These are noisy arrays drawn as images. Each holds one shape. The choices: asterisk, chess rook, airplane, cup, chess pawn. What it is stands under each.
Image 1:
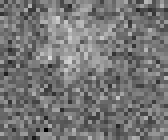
light asterisk
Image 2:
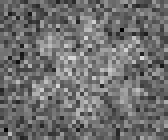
light asterisk
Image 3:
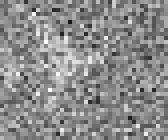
light airplane
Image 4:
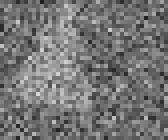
light chess pawn
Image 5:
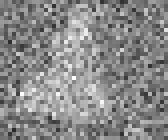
light chess pawn
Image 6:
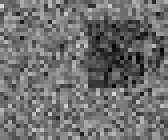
dark cup
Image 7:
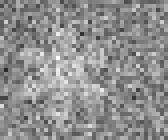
light asterisk
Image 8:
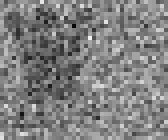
dark chess rook
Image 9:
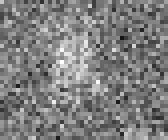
light chess rook
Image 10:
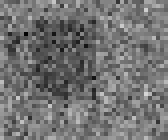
dark cup
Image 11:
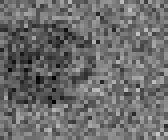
dark cup
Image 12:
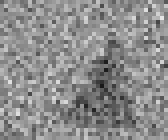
dark chess pawn
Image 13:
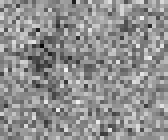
dark airplane
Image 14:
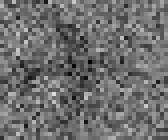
dark airplane
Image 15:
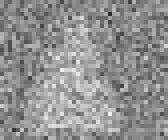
light chess pawn
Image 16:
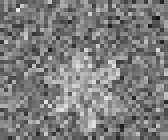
light asterisk
